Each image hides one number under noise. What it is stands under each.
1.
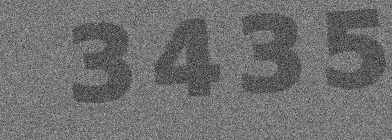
3435
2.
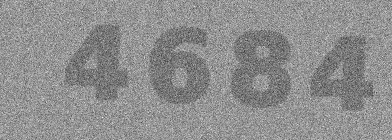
4684
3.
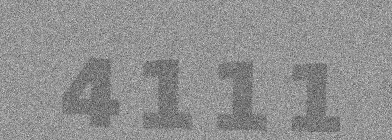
4111
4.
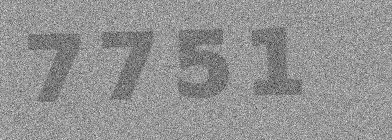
7751
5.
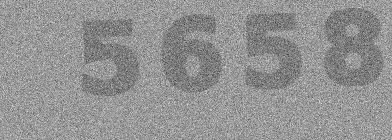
5658
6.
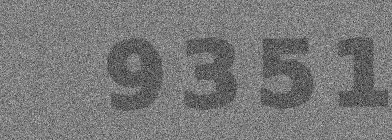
9351
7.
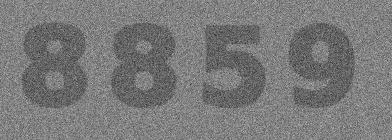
8859
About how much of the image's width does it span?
nearly all
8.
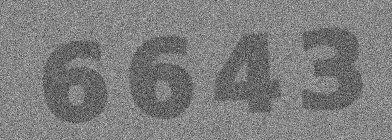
6643
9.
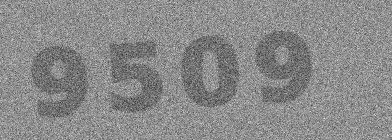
9509
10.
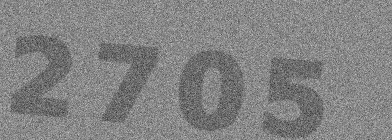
2705
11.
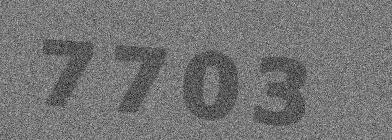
7703
